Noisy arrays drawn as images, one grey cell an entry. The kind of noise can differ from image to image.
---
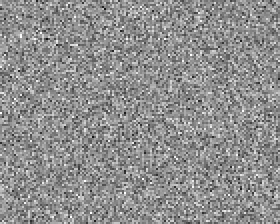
independent entries
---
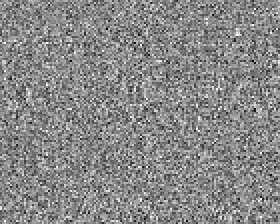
low rank plus noise
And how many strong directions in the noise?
five to eight
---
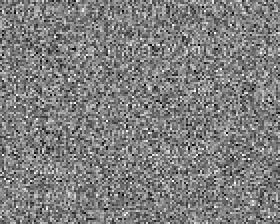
low rank plus noise
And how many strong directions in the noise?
one
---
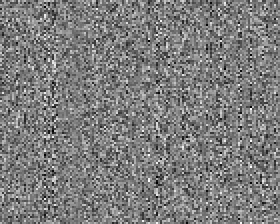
columns of uneven size
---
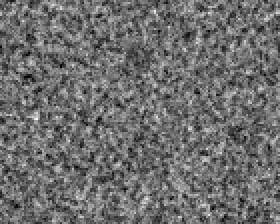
blotchy
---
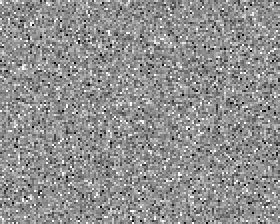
heavy tails
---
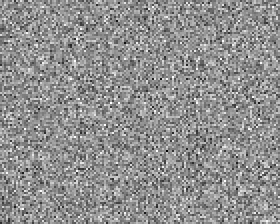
low rank plus noise
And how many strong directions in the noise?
three or four
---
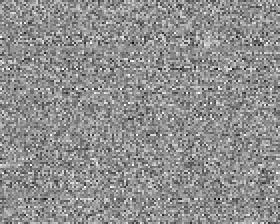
rows of uneven size
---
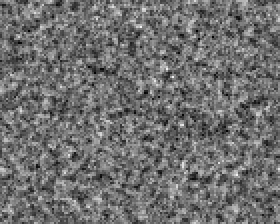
blotchy
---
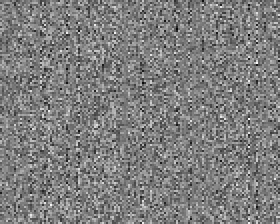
columns of uneven size
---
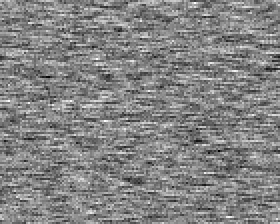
streaked along the rows
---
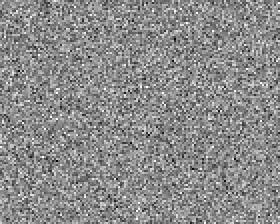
independent entries
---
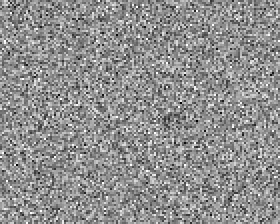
independent entries
